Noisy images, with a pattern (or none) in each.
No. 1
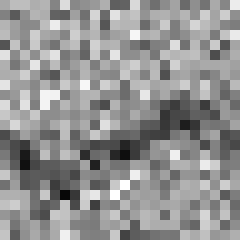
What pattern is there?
a wavy band
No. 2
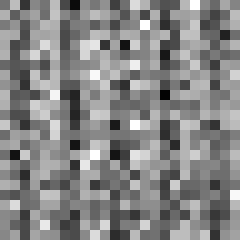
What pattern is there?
vertical stripes
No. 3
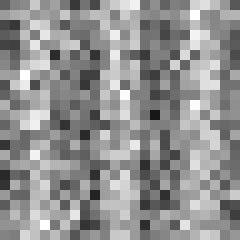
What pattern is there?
vertical stripes
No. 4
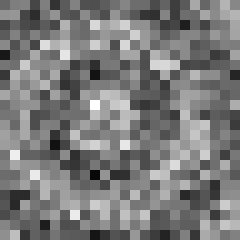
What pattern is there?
rings round one point
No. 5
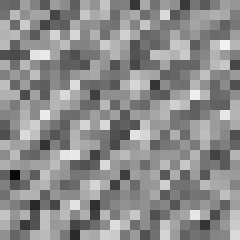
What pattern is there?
diagonal stripes
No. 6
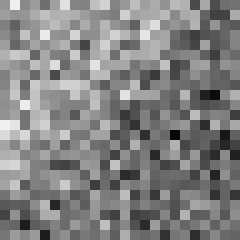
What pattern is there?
a sharp edge
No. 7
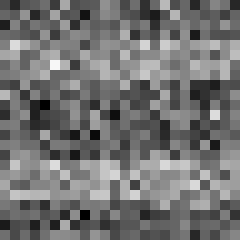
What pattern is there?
horizontal stripes
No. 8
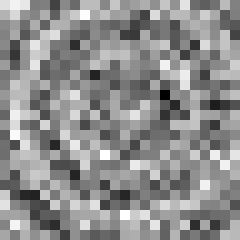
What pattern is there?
rings round one point
